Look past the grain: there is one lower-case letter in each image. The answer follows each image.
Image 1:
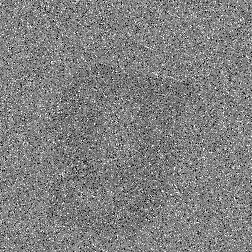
g
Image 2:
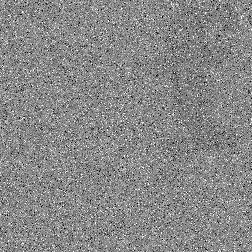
f
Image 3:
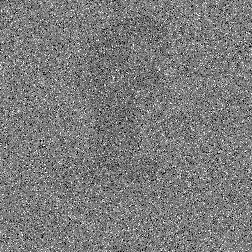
f
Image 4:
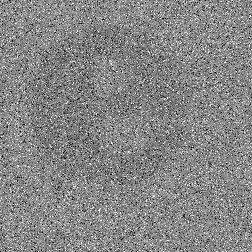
e
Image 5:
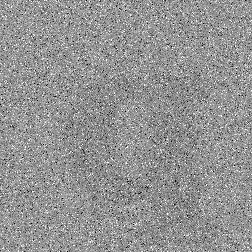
q
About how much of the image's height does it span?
two thirds
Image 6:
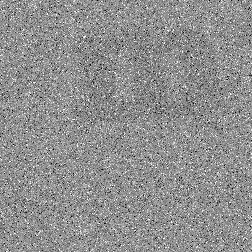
m
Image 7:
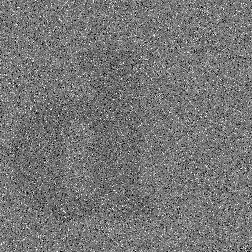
d
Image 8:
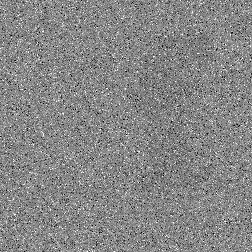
f
